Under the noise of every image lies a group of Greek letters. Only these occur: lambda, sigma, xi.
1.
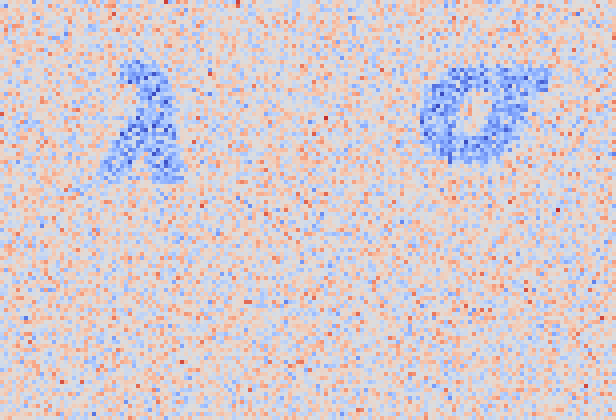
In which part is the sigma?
top right
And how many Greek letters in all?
2
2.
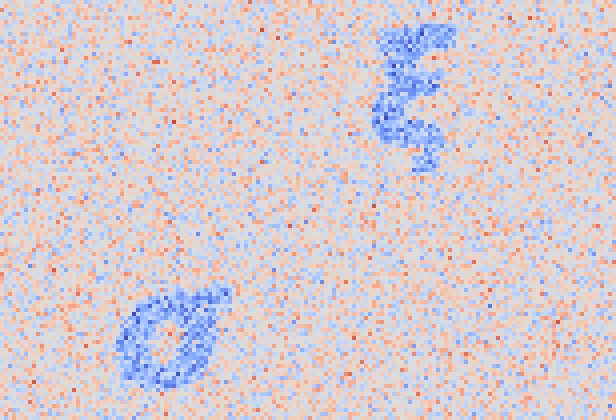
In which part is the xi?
top right
